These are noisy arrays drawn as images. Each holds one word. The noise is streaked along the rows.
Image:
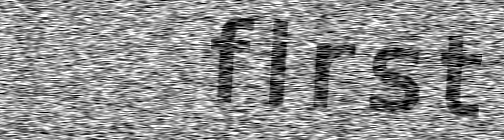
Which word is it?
first
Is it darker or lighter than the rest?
darker
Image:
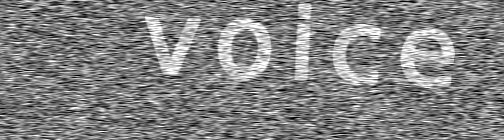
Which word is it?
voice
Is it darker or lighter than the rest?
lighter
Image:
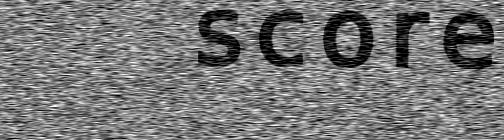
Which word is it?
score
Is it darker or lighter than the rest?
darker
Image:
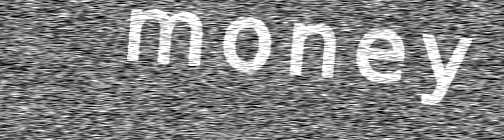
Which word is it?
money
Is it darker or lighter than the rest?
lighter
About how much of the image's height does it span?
two thirds
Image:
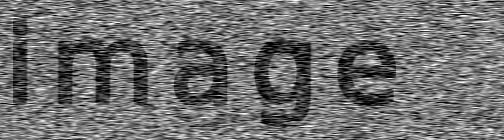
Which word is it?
image
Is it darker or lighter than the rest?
darker
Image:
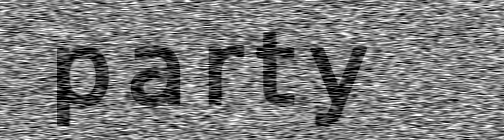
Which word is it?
party
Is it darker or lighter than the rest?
darker
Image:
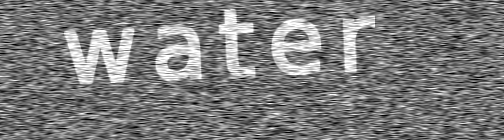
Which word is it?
water
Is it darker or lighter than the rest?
lighter
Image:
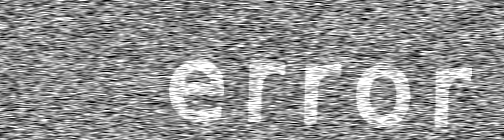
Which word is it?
error
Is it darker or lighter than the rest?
lighter
